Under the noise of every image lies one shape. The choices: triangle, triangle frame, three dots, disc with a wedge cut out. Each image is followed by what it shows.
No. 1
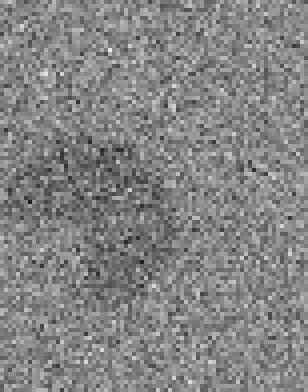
dark disc with a wedge cut out
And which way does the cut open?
down and left
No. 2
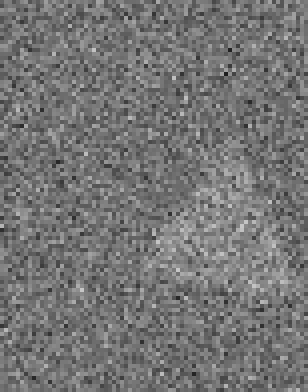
light triangle
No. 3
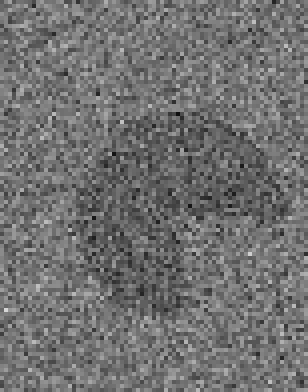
dark disc with a wedge cut out
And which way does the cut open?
down and right
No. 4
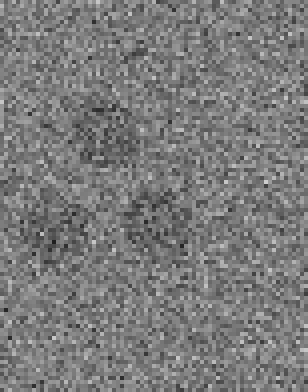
dark three dots
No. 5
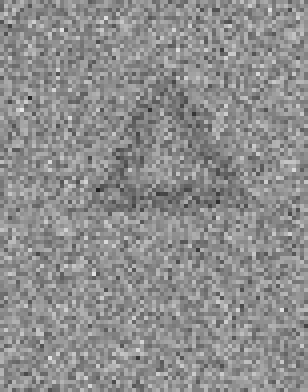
dark triangle frame
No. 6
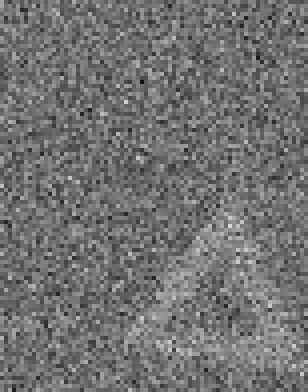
light triangle frame
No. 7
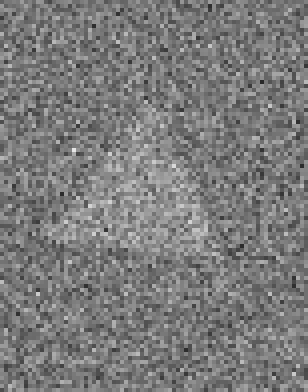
light triangle
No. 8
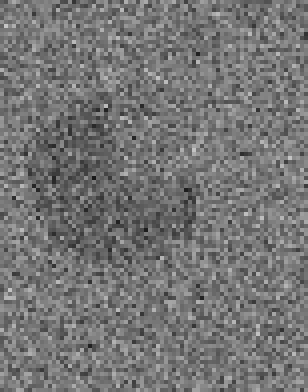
dark disc with a wedge cut out
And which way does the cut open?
up and right
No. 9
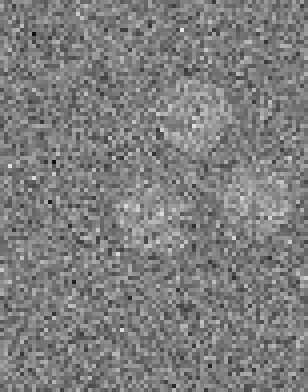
light three dots
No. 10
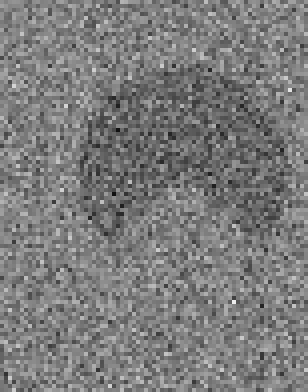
dark disc with a wedge cut out
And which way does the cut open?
down
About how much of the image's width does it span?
two thirds
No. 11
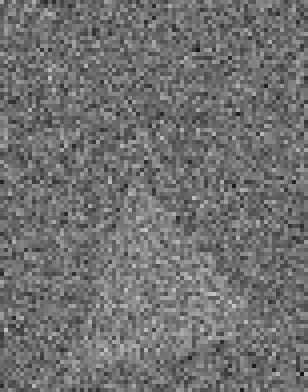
light triangle
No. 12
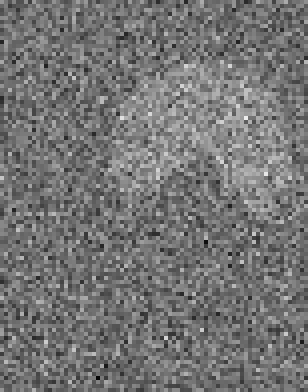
light disc with a wedge cut out
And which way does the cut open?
down
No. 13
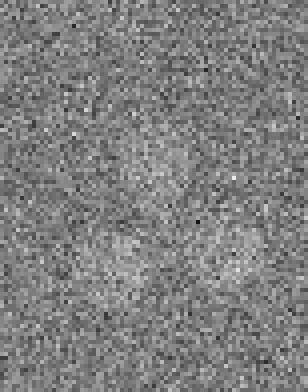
light three dots
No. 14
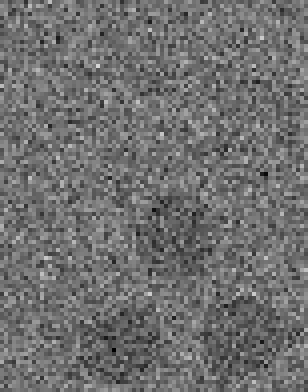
dark three dots
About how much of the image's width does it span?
two thirds
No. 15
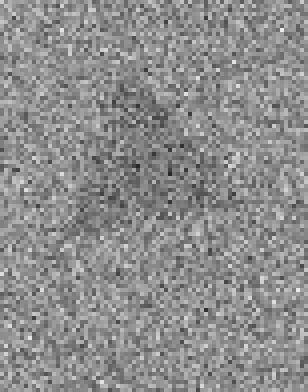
dark triangle
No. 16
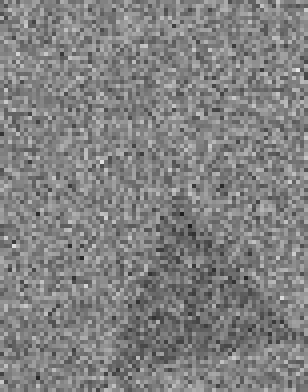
dark triangle
